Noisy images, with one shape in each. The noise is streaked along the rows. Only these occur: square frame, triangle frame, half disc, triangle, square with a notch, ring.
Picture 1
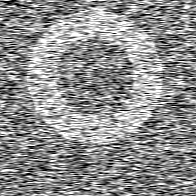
ring
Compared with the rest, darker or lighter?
lighter
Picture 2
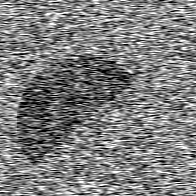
half disc
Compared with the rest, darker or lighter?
darker
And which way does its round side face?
up and left
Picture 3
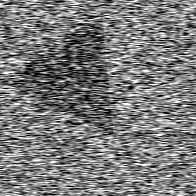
triangle
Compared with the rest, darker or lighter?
darker
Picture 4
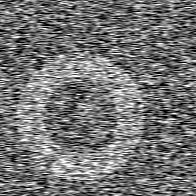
ring
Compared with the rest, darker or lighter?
lighter
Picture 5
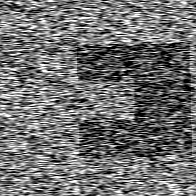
square with a notch
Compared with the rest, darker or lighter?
darker
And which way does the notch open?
left
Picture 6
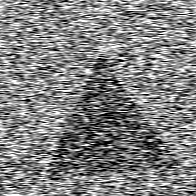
triangle
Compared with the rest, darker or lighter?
darker
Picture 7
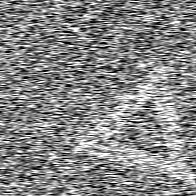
triangle frame
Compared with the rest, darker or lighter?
lighter
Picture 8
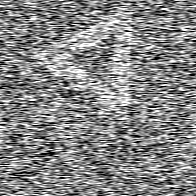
triangle frame
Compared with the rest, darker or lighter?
lighter
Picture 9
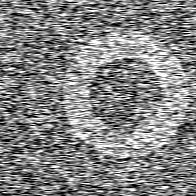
ring
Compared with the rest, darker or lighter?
lighter
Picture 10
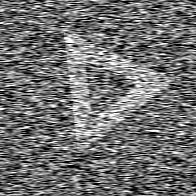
triangle frame
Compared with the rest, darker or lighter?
lighter
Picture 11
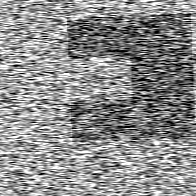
square with a notch
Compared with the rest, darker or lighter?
darker
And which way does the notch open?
left
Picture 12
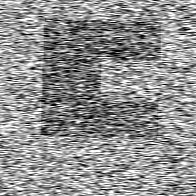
square with a notch
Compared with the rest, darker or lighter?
darker
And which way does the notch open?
right
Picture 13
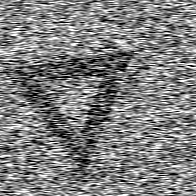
triangle frame
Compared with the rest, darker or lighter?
darker
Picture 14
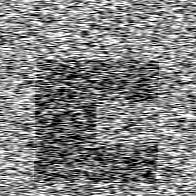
square with a notch
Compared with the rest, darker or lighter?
darker
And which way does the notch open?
right
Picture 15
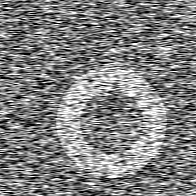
ring
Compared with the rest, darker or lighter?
lighter
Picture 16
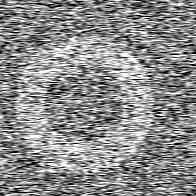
ring
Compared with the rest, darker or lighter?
lighter
